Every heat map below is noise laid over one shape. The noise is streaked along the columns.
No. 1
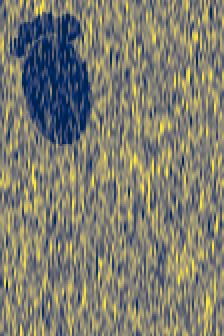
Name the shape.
footprint
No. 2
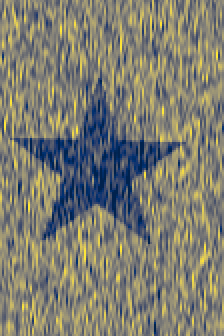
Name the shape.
star
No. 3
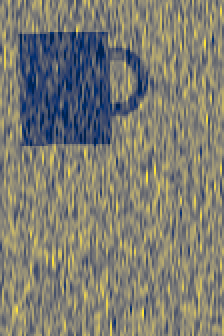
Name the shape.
cup
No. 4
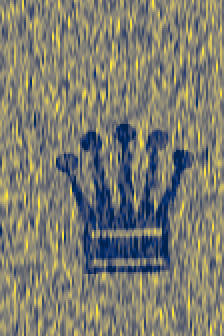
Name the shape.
chess queen
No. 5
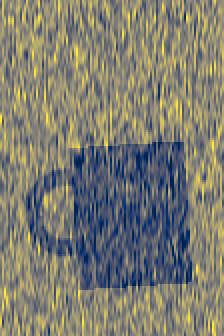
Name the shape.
cup
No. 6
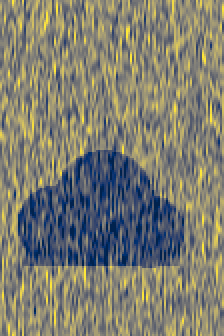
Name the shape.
cloud
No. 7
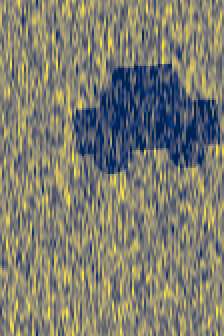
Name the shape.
car
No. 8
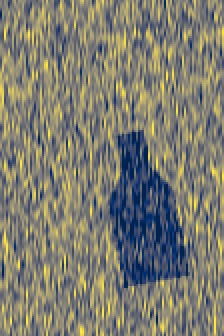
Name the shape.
bottle
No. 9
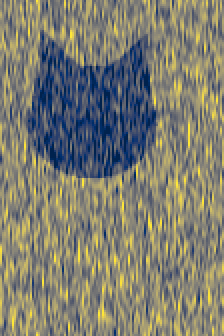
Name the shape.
cat's head
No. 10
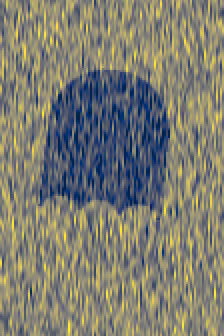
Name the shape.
ghost
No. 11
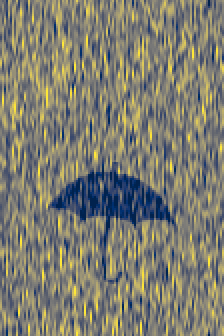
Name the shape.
umbrella
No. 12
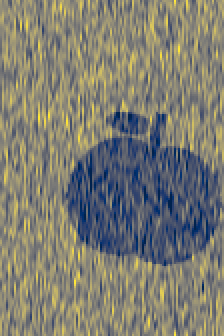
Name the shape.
apple
